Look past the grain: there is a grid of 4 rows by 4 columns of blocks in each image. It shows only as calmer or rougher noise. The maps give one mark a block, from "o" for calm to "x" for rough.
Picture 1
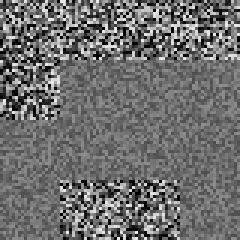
x x x x
x o o o
o o o o
o x x o
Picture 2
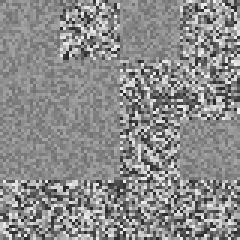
o x o x
o o x x
o o x o
x x x x
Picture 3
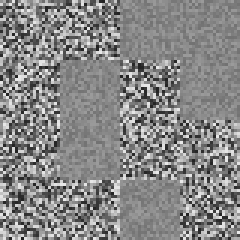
x x o o
x o x o
x o x x
x x o x
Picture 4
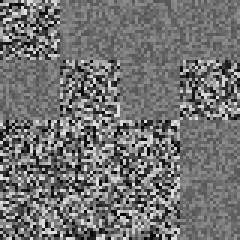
x o o o
o x o x
x x x o
x x x o
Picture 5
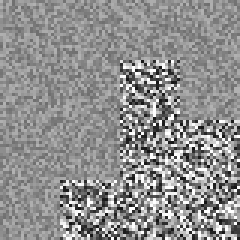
o o o o
o o x o
o o x x
o x x x
